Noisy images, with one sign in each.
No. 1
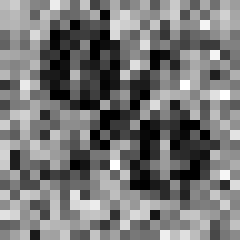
percent sign
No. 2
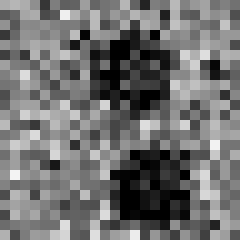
colon
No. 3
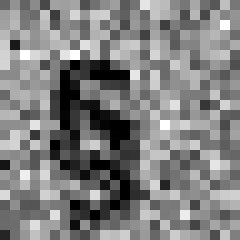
section sign
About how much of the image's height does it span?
two thirds
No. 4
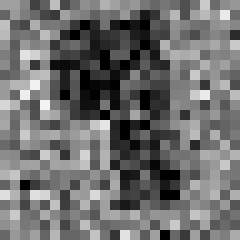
pilcrow
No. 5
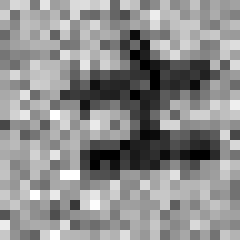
plus-minus sign
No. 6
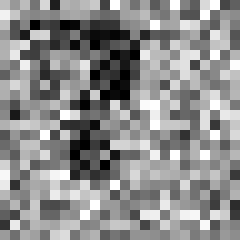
question mark
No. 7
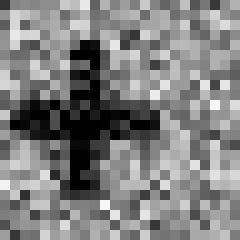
plus sign
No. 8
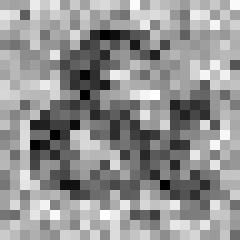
ampersand
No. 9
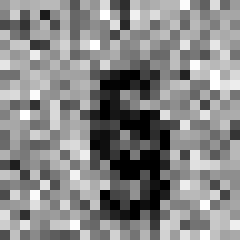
section sign
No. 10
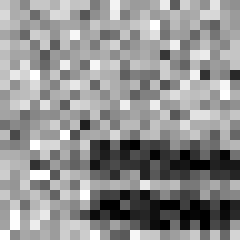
equals sign
